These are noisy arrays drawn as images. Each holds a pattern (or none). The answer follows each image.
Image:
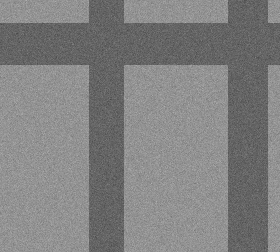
bands of rows crossing bands of columns
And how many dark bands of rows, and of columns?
1 and 2
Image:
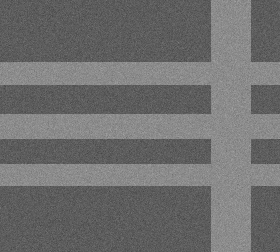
bands of rows crossing bands of columns
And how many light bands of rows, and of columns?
3 and 1
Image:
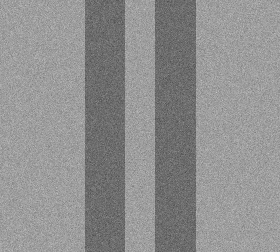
bands of columns
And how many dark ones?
2
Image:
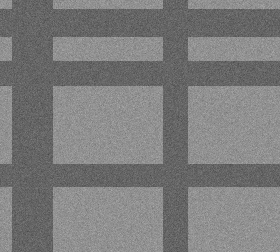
bands of rows crossing bands of columns
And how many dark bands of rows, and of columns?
3 and 2
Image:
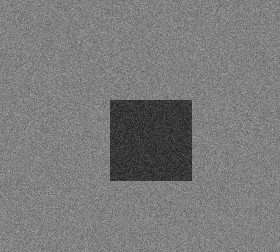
one block
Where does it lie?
centre
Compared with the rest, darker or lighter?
darker
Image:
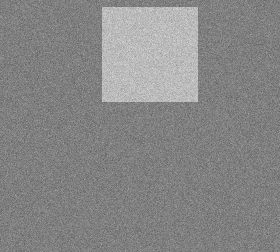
one block
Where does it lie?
top middle
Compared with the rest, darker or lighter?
lighter
